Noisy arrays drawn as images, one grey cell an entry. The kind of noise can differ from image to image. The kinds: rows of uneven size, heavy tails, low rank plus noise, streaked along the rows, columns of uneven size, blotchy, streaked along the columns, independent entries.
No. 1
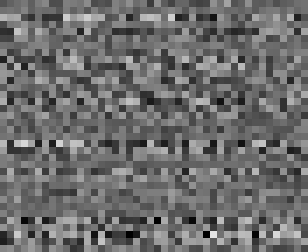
rows of uneven size
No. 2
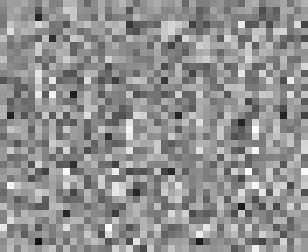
low rank plus noise
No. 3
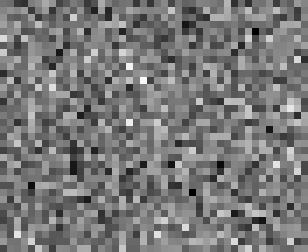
independent entries
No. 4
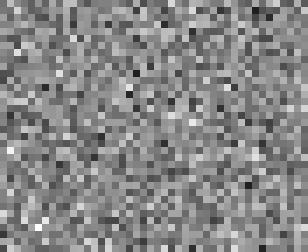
independent entries
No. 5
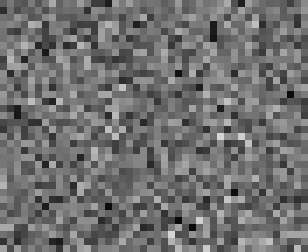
independent entries
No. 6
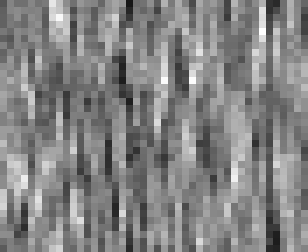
streaked along the columns
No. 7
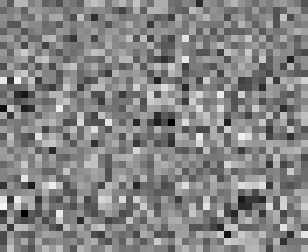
low rank plus noise
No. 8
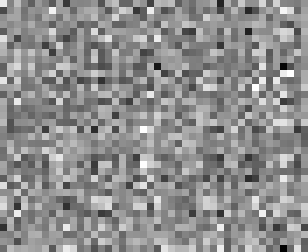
low rank plus noise
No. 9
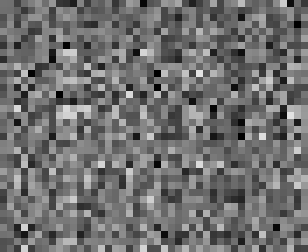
low rank plus noise
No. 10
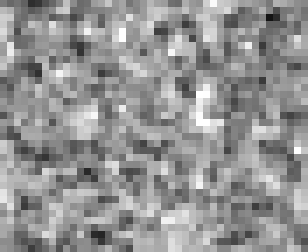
blotchy
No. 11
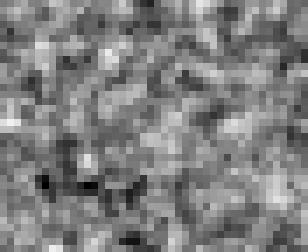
blotchy
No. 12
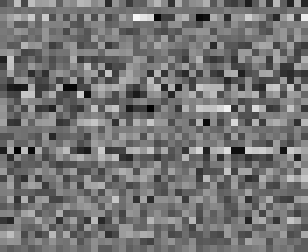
rows of uneven size
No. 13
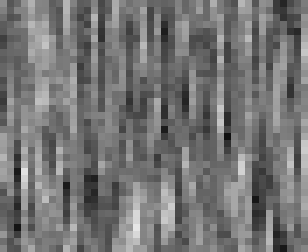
streaked along the columns
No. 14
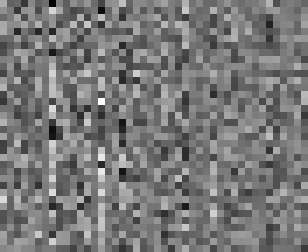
columns of uneven size
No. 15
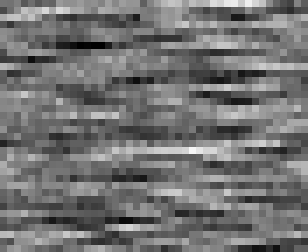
streaked along the rows
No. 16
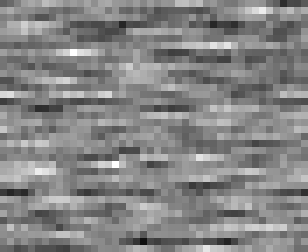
streaked along the rows
